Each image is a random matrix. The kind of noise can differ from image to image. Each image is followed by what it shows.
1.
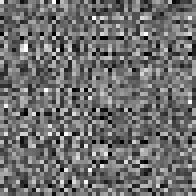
low rank plus noise
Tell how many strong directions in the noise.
two
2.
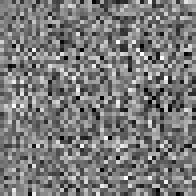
low rank plus noise
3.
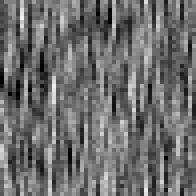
streaked along the columns
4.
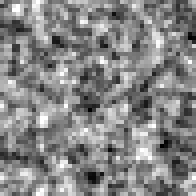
blotchy
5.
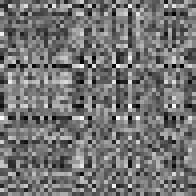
low rank plus noise
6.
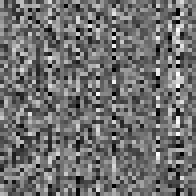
columns of uneven size
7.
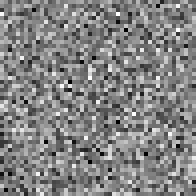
independent entries
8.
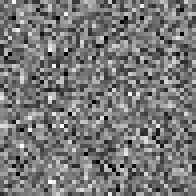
independent entries
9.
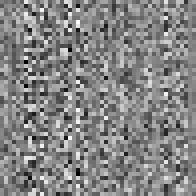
columns of uneven size
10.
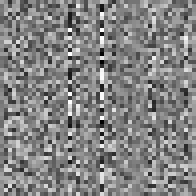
columns of uneven size
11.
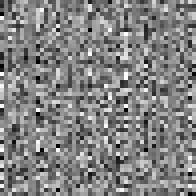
columns of uneven size
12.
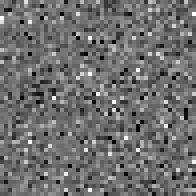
heavy tails
